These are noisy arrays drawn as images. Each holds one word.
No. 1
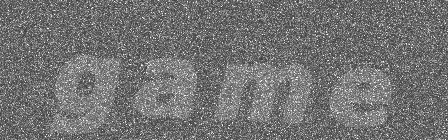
game
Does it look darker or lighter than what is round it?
lighter
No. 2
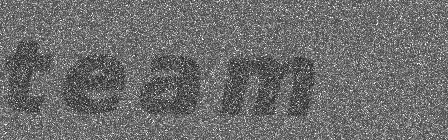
team
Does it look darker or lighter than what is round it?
darker
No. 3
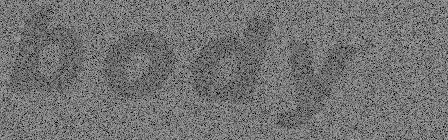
body
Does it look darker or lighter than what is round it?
darker
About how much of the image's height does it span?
nearly all
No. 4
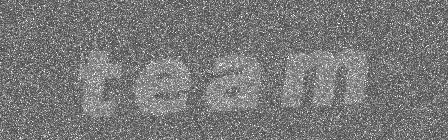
team
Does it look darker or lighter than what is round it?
lighter
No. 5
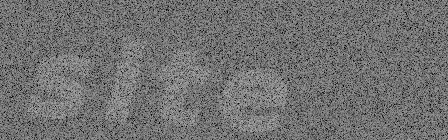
site
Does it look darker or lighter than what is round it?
lighter
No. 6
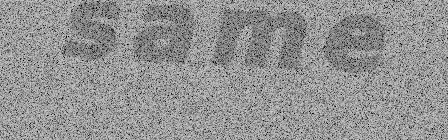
same
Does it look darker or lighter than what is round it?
darker
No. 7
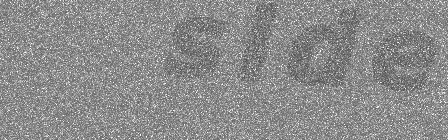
side
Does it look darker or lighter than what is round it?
darker
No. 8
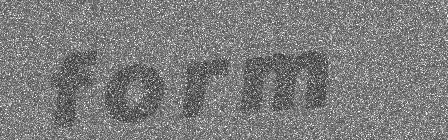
form
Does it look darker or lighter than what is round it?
darker
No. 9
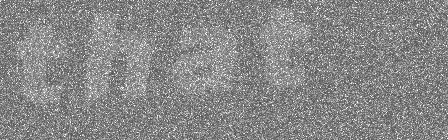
that
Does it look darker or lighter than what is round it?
lighter
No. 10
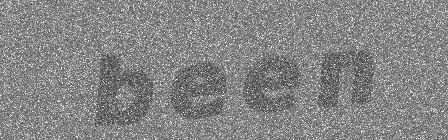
been
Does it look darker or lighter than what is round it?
darker
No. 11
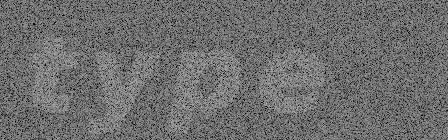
type
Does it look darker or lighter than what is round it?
lighter
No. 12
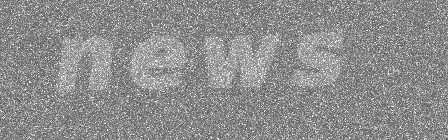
news
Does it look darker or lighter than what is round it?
lighter
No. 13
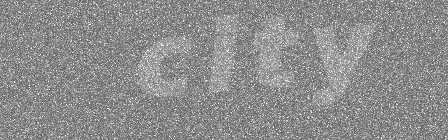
city
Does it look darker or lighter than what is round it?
lighter
